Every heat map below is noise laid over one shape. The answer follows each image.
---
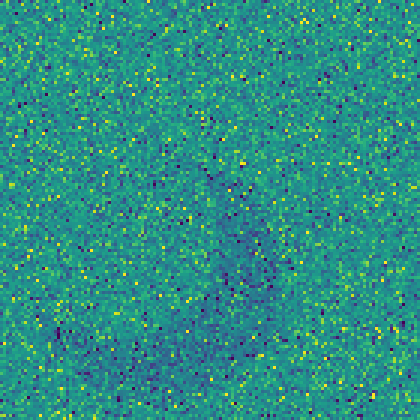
crescent
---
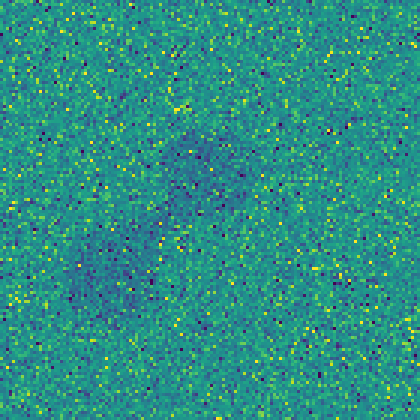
dumbbell
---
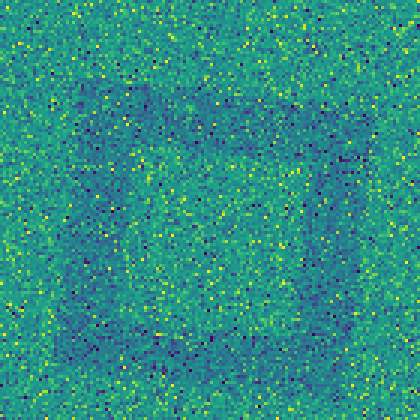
square frame
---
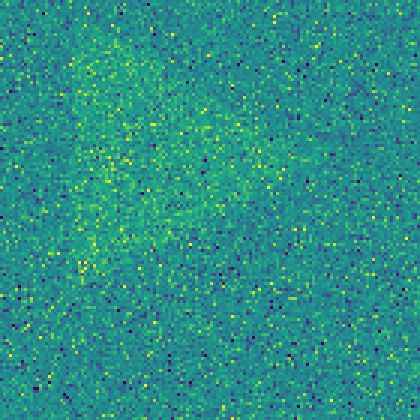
triangle
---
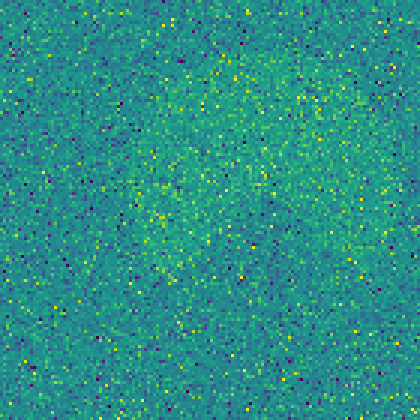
disc with a wedge cut out
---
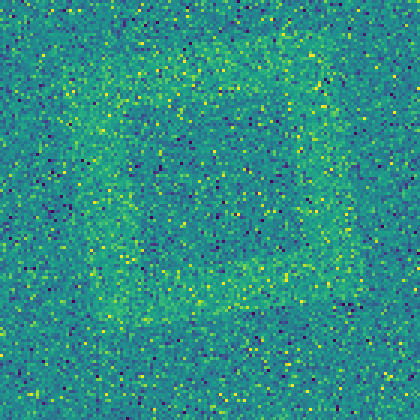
square frame
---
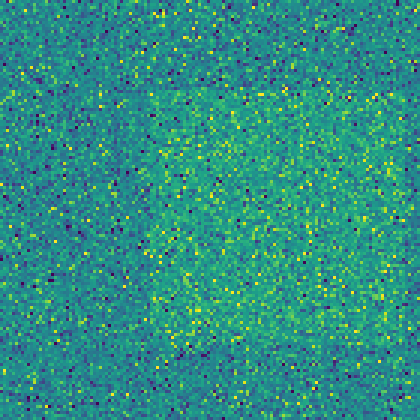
square
